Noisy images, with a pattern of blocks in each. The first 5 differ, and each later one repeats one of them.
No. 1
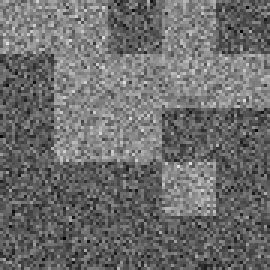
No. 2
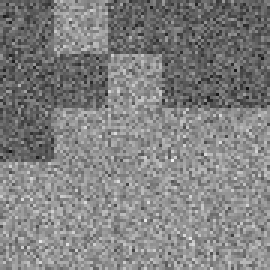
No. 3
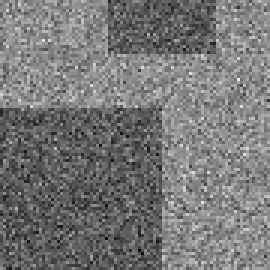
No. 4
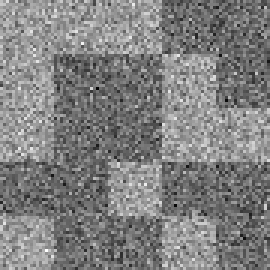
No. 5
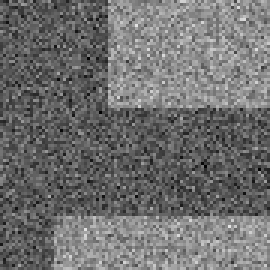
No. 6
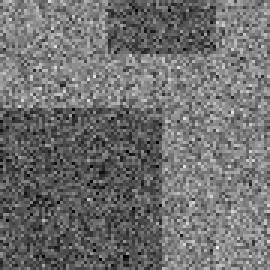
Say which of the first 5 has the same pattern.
3
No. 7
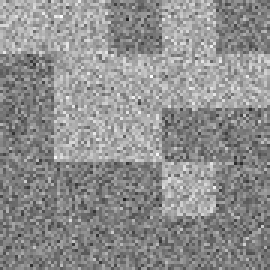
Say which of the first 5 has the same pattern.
1
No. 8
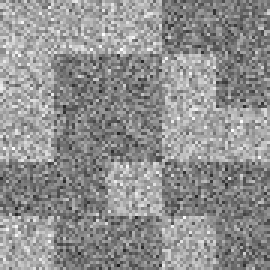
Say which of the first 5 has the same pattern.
4
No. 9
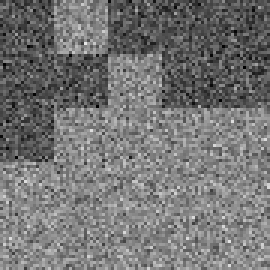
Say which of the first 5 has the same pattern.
2
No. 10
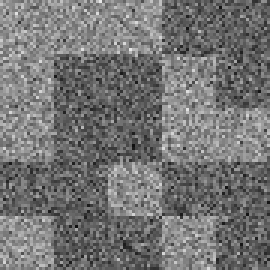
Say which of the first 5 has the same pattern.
4
